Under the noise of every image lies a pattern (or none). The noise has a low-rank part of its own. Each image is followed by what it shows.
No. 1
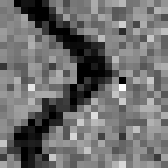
a wavy band
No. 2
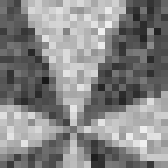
spokes from one point
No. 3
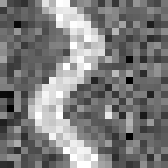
a wavy band
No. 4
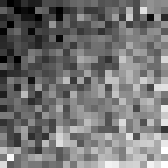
a smooth slope
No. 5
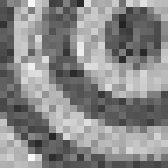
rings round one point
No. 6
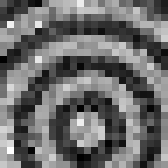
rings round one point
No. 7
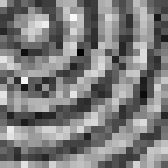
rings round one point
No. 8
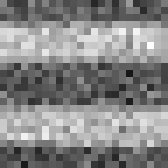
horizontal stripes
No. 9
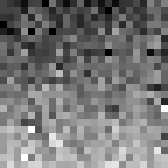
a smooth slope
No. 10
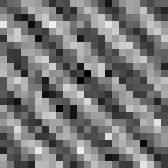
diagonal stripes
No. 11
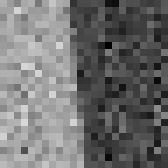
a sharp edge
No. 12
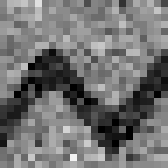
a wavy band
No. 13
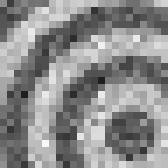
rings round one point
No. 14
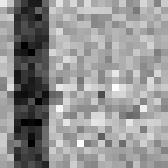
one vertical stripe
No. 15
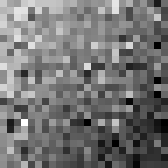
a smooth slope
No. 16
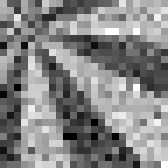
spokes from one point
